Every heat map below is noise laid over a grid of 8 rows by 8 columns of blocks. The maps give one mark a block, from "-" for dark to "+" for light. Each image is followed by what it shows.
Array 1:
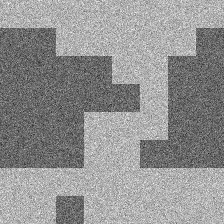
++++++++
--+++++-
----++--
-----+--
---+++--
---++---
++++++++
++-+++++
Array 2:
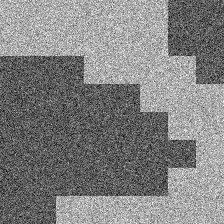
++++++--
++++++--
---++++-
-----+++
------++
-------+
------++
--++++++
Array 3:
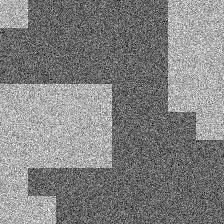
+-----++
------++
------++
++++--++
++++---+
++++----
+-------
++------
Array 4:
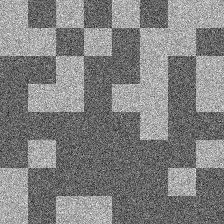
+-+-+-++
++-+-++-
--+--+-+
-++-++-+
-----+--
-+-----+
+-----+-
+-++----
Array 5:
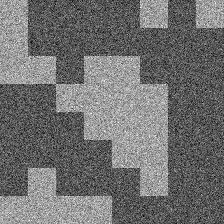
+----+-+
+-------
++-++---
--++++--
---+++--
----++--
-+---+--
++++----
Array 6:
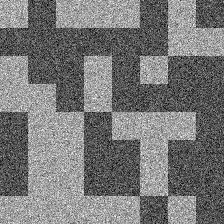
+-+++-+-
------++
+--+-+--
++-+----
-++-+++-
-++--+--
-++--+--
+++++-+-
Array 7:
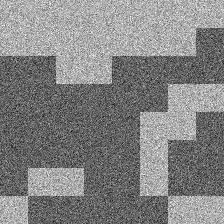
++++++++
+++++++-
--++----
------++
-----++-
-----+--
-++--+--
+-----++
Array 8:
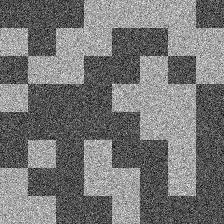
---++++-
+-++--++
-++--+-+
+---+++-
-----++-
-+-+--+-
+--++-+-
++--+---
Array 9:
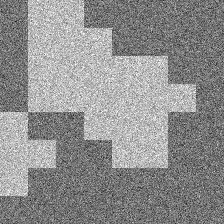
-++-----
-+++----
-+++++--
-++++++-
+--+++--
++--++--
+-------
--------
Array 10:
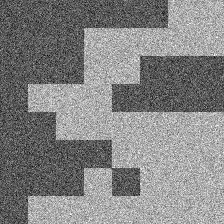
------++
---+++++
---++---
-+++----
--++++++
----++++
---+-+++
-+++++++
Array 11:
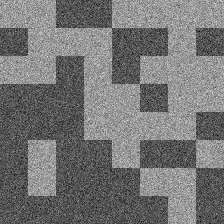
++--++++
-+++--+-
++-+-+++
---++-++
---++++-
-+--+--+
-+---++-
------+-
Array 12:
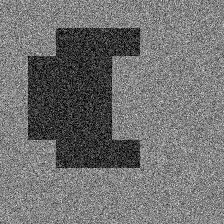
++++++++
++---+++
+---++++
+---++++
+---++++
++---+++
++++++++
++++++++
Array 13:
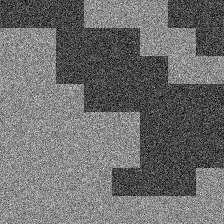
---+++--
++---++-
++----++
+++-----
+++++---
+++++---
++++---+
++++++++
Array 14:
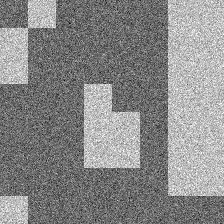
-+----++
+-----++
+-----++
---+--++
---++-++
---++-++
------++
+-------
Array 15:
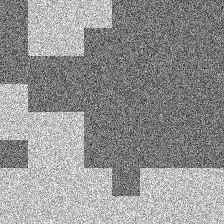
-+++----
-++-----
--------
+-------
+++-----
-++-----
++++-+++
++++++++
